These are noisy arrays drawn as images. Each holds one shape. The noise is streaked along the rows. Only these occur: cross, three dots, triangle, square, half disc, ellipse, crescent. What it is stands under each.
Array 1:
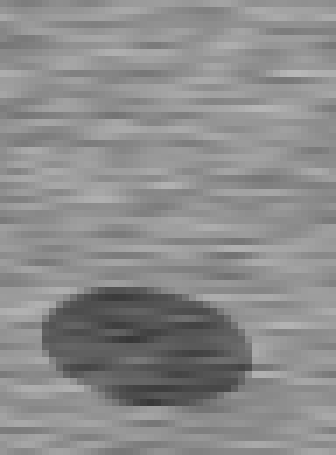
ellipse
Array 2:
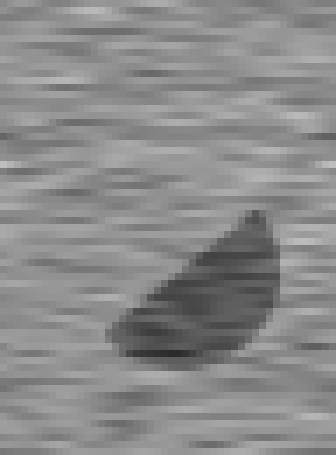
half disc
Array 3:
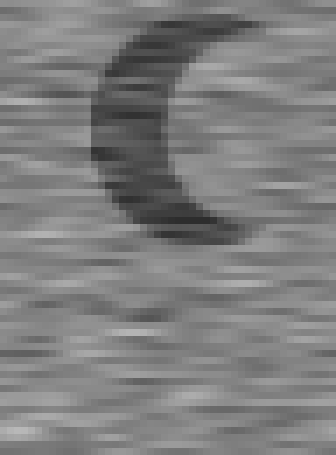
crescent
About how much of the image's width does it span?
half
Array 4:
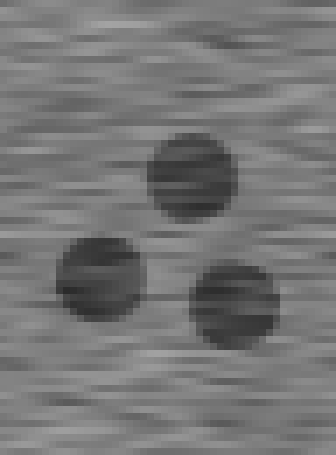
three dots
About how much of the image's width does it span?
two thirds
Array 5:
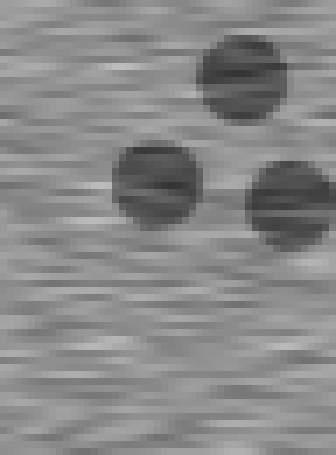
three dots
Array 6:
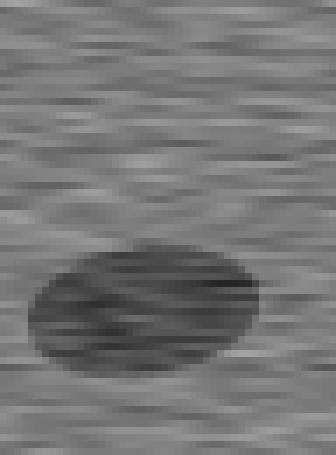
ellipse
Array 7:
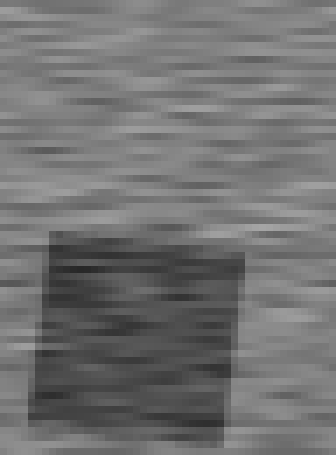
square
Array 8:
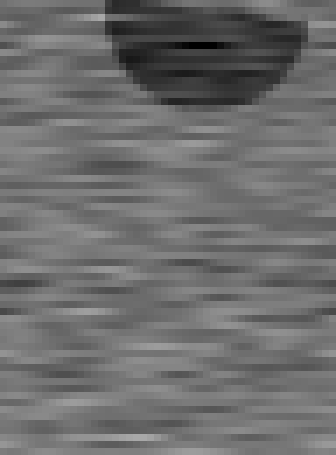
half disc
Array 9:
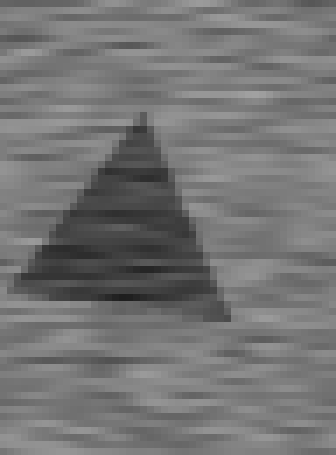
triangle
